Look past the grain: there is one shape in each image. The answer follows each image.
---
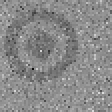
bullseye
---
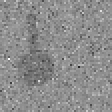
lollipop
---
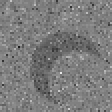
crescent
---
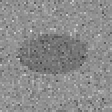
ellipse
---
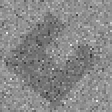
square with a notch
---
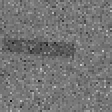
bar
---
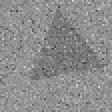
triangle
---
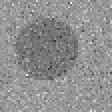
disc
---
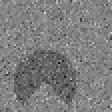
disc with a wedge cut out
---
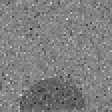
half disc
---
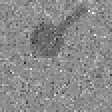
lollipop
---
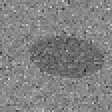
ellipse
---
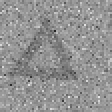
triangle frame
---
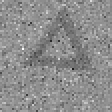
triangle frame
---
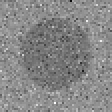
disc
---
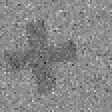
cross
